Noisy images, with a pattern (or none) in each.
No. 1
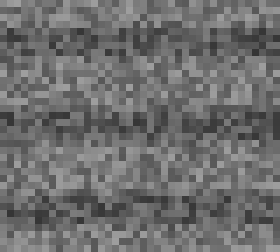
horizontal stripes
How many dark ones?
3
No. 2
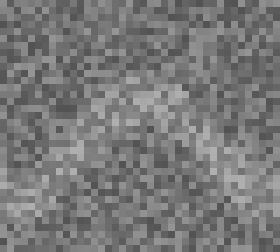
a wavy band
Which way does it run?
left to right
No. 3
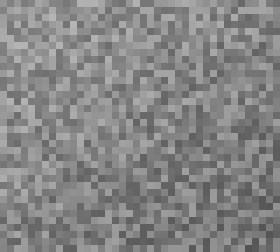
a smooth slope
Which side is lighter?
top left
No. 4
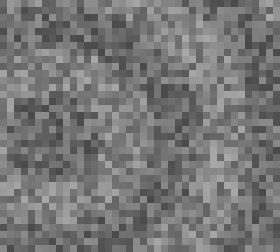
rings round one point
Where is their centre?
middle left
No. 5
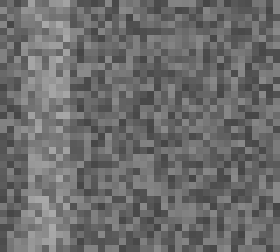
one vertical stripe
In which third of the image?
left
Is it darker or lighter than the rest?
lighter
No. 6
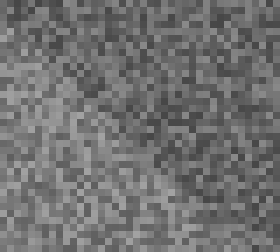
a sharp edge
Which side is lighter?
bottom left
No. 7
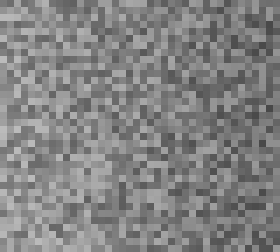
a smooth slope
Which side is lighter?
left
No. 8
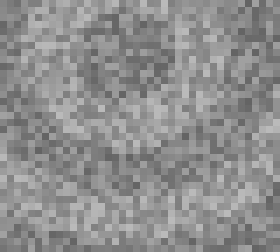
rings round one point
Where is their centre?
top middle
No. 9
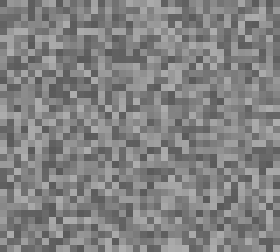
only noise
